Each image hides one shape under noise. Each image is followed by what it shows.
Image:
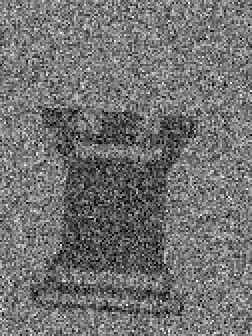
chess rook
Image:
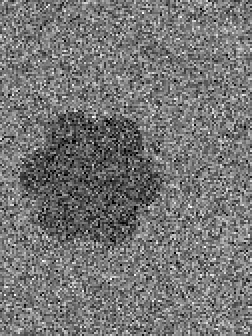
flower
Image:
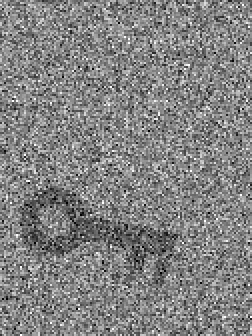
key
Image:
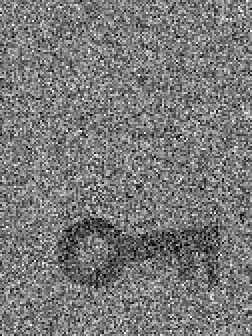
key
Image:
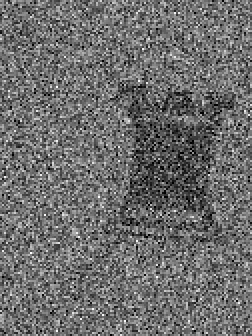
chess rook
